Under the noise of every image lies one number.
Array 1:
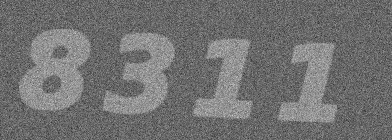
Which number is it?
8311
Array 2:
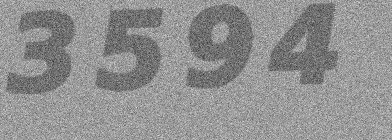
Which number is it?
3594
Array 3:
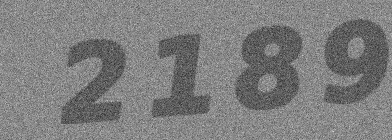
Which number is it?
2189
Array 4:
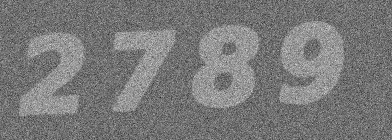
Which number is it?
2789
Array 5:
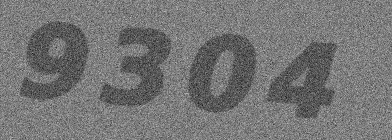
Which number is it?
9304
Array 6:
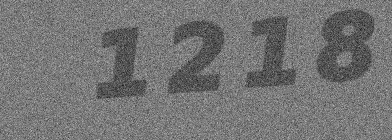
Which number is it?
1218
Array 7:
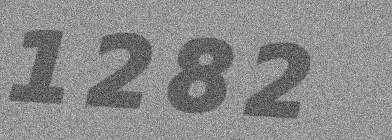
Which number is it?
1282
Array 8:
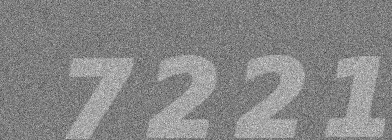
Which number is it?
7221
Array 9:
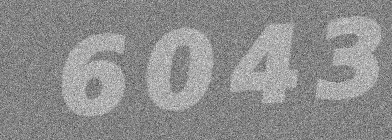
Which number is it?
6043
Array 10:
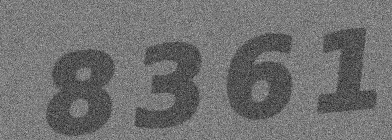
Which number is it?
8361
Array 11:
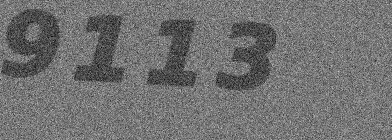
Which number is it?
9113
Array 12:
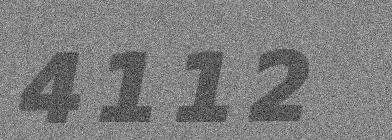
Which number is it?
4112
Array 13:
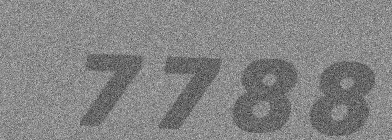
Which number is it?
7788
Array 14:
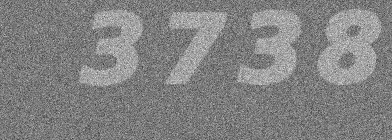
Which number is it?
3738
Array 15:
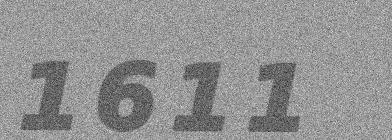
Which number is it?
1611
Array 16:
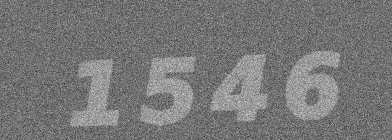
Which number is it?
1546
